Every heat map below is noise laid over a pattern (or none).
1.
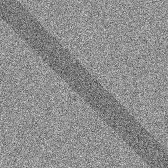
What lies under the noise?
a diagonal band
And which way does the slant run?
top left to bottom right
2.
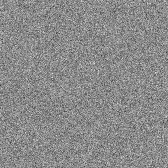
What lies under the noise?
only noise
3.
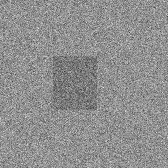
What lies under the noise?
one block
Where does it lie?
centre
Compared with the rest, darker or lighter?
darker
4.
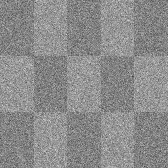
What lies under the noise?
a checkerboard
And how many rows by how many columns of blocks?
3 by 5
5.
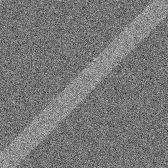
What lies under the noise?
a diagonal band
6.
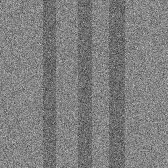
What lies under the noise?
bands of columns
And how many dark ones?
3
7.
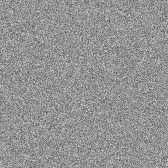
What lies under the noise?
only noise
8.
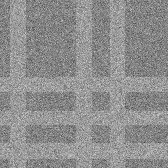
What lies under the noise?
bands of rows crossing bands of columns
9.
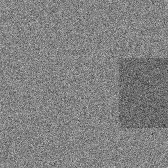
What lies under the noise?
one block
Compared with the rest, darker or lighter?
darker
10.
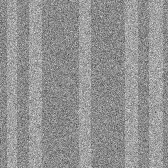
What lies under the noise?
bands of columns
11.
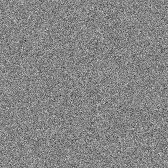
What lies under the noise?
only noise
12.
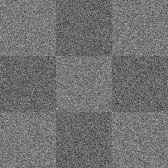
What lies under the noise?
a checkerboard
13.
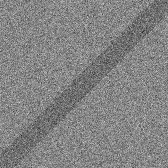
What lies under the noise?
a diagonal band
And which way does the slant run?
bottom left to top right
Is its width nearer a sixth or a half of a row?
a sixth
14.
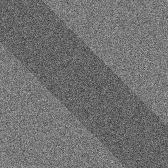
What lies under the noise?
a diagonal band
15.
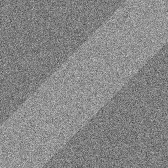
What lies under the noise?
a diagonal band
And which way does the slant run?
bottom left to top right
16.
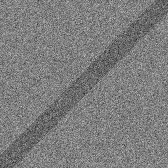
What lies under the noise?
a diagonal band
